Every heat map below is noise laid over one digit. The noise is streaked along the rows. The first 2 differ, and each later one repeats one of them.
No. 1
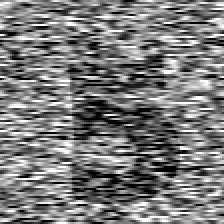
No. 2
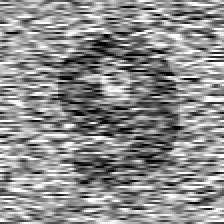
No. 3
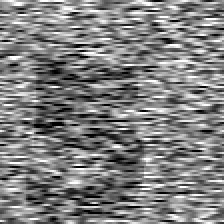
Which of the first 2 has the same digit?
1
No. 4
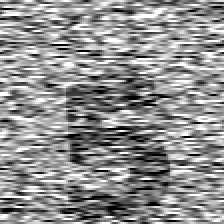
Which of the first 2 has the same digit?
1
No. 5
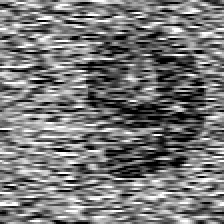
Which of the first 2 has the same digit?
2
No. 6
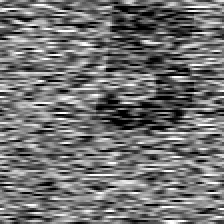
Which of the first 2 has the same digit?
1
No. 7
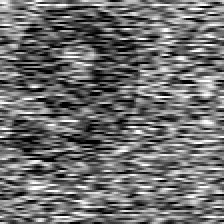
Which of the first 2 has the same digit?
2
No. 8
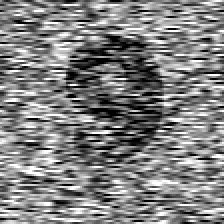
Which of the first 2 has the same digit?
2
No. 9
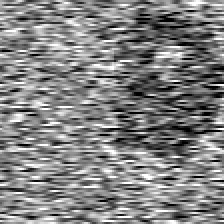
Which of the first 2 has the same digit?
2
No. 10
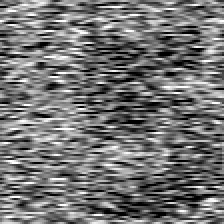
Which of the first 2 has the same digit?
1
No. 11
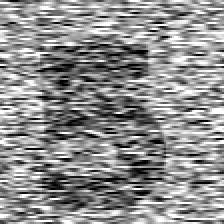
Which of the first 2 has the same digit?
1
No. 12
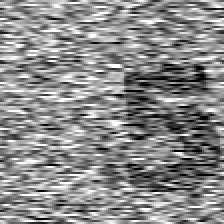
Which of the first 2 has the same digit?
1
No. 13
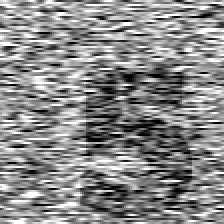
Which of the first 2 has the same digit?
1
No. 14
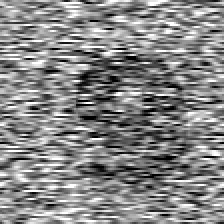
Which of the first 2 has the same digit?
2
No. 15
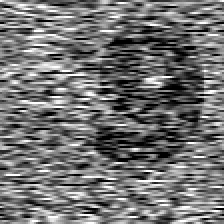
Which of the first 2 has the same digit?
2
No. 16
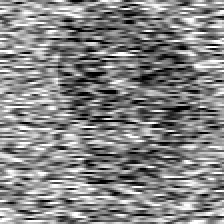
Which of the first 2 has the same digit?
2
